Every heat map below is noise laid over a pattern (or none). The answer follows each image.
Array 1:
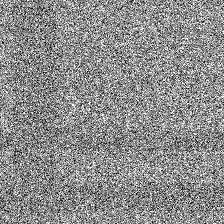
bands of rows crossing bands of columns
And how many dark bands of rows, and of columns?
2 and 1
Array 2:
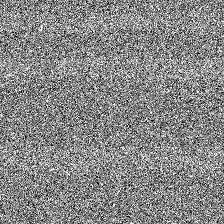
bands of rows
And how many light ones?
3
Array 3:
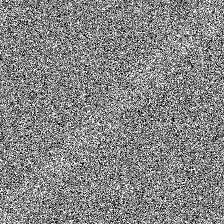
a diagonal band
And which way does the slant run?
bottom left to top right
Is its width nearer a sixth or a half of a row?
a sixth
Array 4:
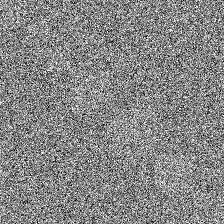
blocks along the diagonal
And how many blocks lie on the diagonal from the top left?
7
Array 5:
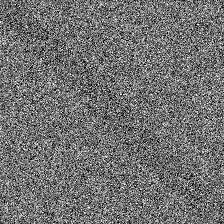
a diagonal band
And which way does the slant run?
top left to bottom right
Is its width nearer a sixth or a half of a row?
a sixth
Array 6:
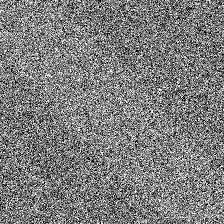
a diagonal band
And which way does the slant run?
top left to bottom right
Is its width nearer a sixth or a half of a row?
a half
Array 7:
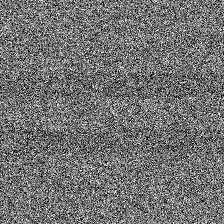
bands of rows
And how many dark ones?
2
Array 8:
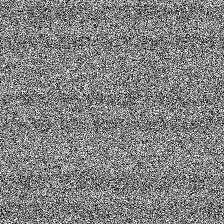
bands of rows
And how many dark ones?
6
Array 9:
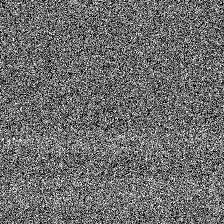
bands of rows
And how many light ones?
2
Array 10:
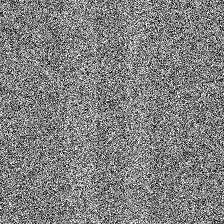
bands of columns
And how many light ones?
2
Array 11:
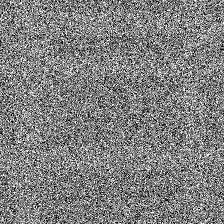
bands of rows crossing bands of columns
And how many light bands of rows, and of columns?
3 and 2
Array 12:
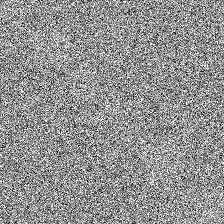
blocks along the diagonal
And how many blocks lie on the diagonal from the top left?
7
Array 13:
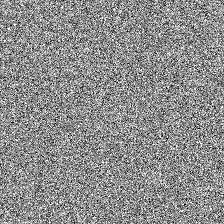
only noise
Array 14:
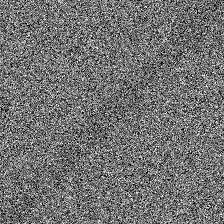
a diagonal band
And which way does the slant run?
bottom left to top right
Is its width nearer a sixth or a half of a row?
a sixth
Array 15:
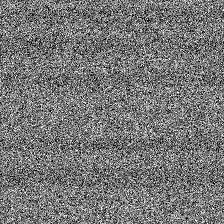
bands of rows
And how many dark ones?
5
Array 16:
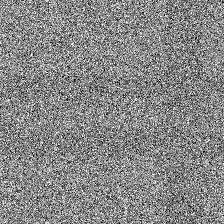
bands of rows crossing bands of columns
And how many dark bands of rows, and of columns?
2 and 1
